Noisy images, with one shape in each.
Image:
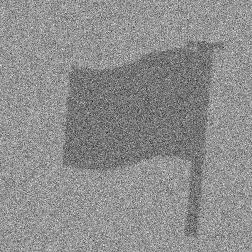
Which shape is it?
flag
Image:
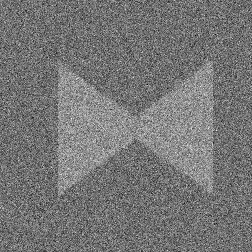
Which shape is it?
bow tie
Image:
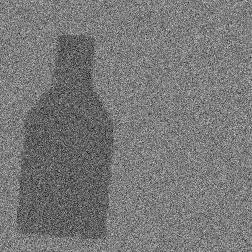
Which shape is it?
bottle
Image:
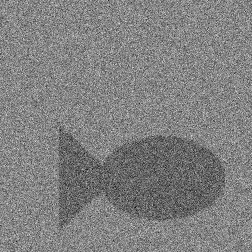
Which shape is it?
fish
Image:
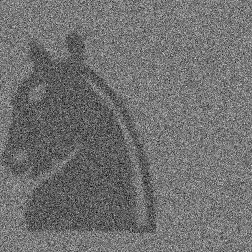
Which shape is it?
chess knight
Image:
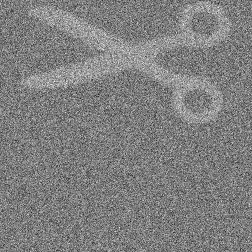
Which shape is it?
pair of scissors
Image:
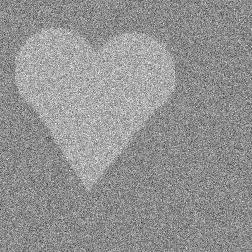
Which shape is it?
heart
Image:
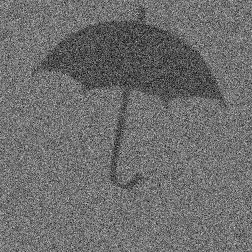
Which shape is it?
umbrella
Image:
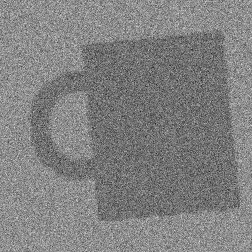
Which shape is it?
cup
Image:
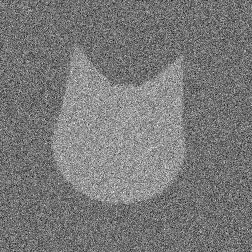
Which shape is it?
cat's head
